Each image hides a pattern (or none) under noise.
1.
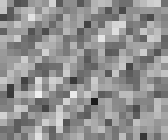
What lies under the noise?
diagonal stripes
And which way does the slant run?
bottom left to top right
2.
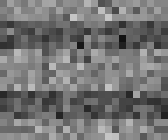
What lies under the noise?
horizontal stripes
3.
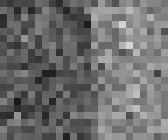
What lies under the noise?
a sharp edge
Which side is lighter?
right
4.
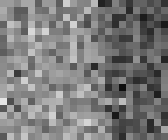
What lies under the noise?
a sharp edge
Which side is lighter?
left
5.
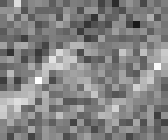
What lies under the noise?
a wavy band
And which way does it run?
left to right
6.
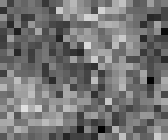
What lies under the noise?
spokes from one point
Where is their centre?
bottom right
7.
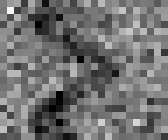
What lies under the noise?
a wavy band
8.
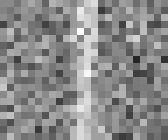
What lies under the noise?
one vertical stripe
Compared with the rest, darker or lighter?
lighter
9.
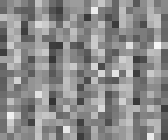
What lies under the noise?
vertical stripes
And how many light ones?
6
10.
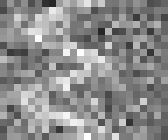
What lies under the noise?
a wavy band
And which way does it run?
top to bottom
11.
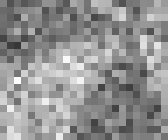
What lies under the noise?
spokes from one point
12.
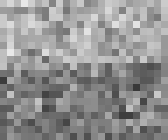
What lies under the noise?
a sharp edge
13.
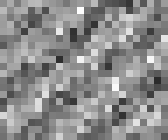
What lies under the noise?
diagonal stripes
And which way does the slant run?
bottom left to top right
